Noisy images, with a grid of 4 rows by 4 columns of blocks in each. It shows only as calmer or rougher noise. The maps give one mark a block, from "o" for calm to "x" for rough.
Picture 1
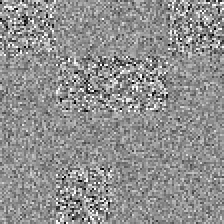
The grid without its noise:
x o o x
o x x o
o o o o
o x o o
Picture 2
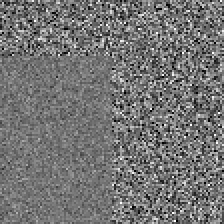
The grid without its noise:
x x x x
o o x x
o o x x
o o x x
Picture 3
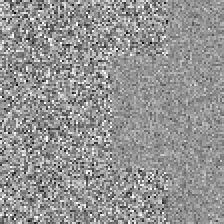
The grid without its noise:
x x x o
x x o o
x x o o
x x x o
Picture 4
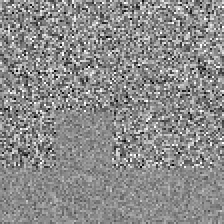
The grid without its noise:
x x x x
x x x x
x o x x
o o o o
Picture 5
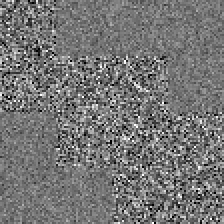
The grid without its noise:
x o o o
x x x o
o x x x
o o x x
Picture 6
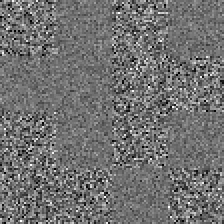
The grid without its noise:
x o x o
o o x x
x o x o
x x o x
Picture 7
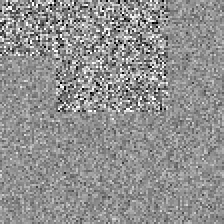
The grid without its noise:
x x x o
o x x o
o o o o
o o o o
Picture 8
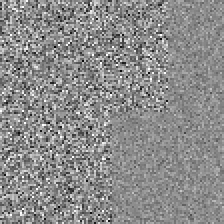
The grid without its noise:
x x x o
x x x o
x x o o
x x o o
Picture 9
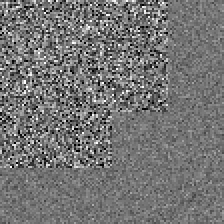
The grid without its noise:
x x x o
x x x o
x x o o
o o o o
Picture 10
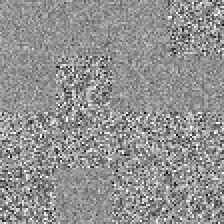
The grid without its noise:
o o o x
o x o o
x x x x
x o x x
